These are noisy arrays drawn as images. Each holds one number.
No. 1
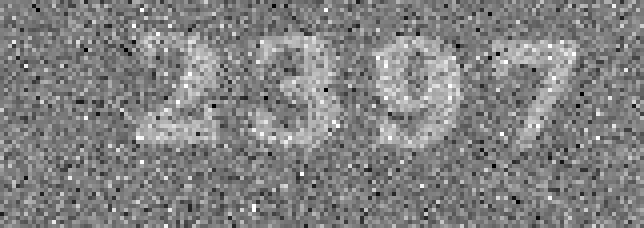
2397
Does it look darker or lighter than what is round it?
lighter
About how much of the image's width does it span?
two thirds
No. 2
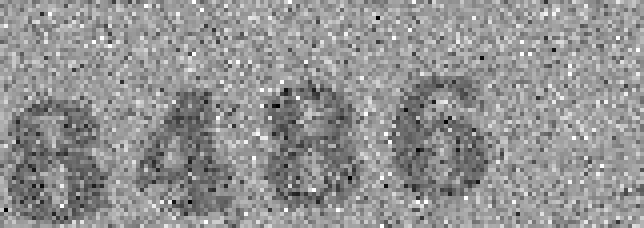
8486
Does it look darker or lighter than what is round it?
darker
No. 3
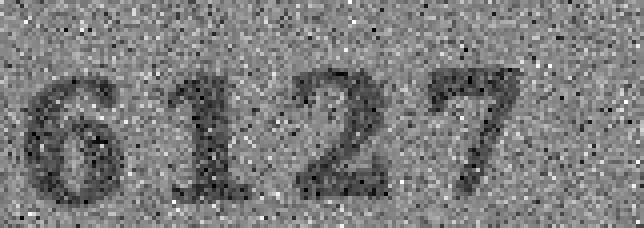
6127
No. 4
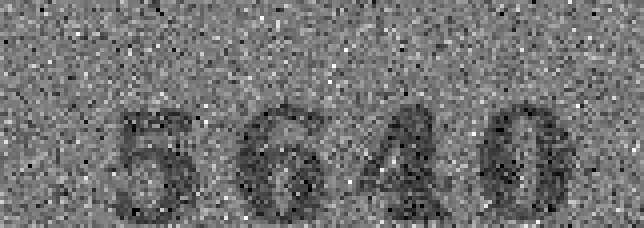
5640
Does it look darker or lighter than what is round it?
darker
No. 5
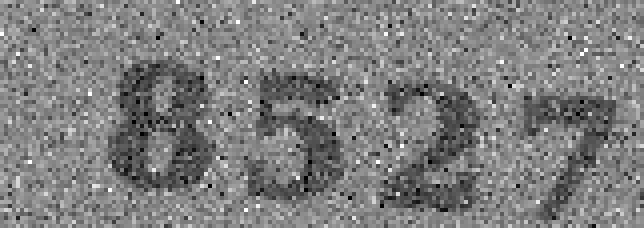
8527
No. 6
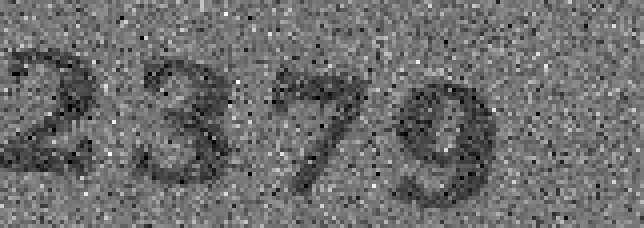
2379
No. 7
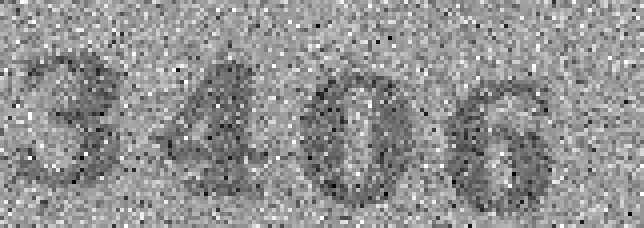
3406
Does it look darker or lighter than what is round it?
darker
